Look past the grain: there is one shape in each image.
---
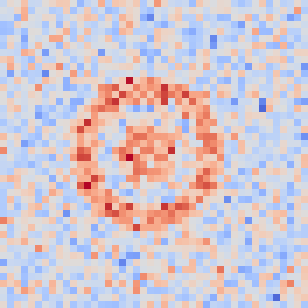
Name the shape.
bullseye
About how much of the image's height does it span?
half
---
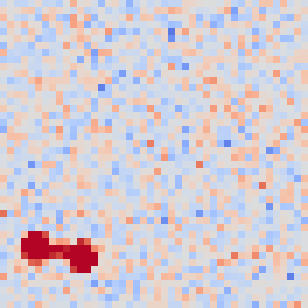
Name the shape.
dumbbell
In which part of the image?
bottom left
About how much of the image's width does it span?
a quarter
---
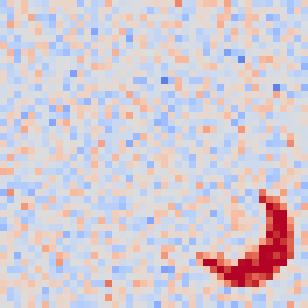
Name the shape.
crescent
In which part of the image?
bottom right
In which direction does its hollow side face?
up and left
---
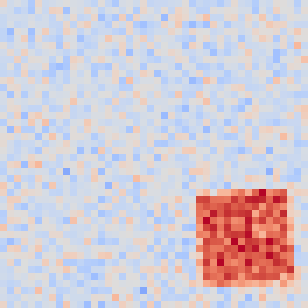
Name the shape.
square
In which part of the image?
bottom right
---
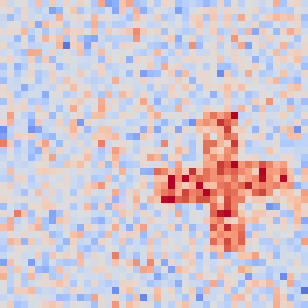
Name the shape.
cross
